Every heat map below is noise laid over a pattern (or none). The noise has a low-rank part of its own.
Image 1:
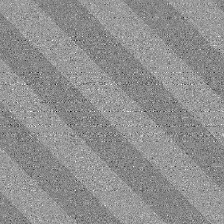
diagonal stripes
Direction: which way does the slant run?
top left to bottom right
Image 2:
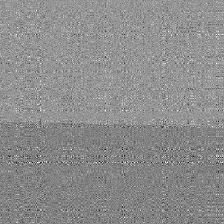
a sharp edge
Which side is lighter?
top
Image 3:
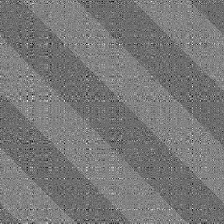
diagonal stripes
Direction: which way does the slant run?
top left to bottom right
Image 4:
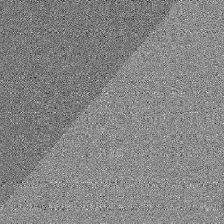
a sharp edge
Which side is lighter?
bottom right
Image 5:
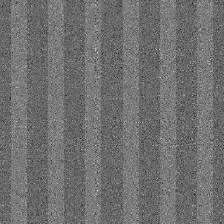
vertical stripes
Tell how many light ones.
6
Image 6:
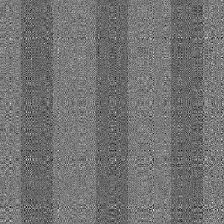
vertical stripes
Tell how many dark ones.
3
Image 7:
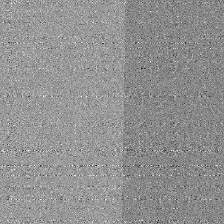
a sharp edge
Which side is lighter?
left
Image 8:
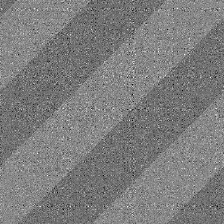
diagonal stripes
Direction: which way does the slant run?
bottom left to top right
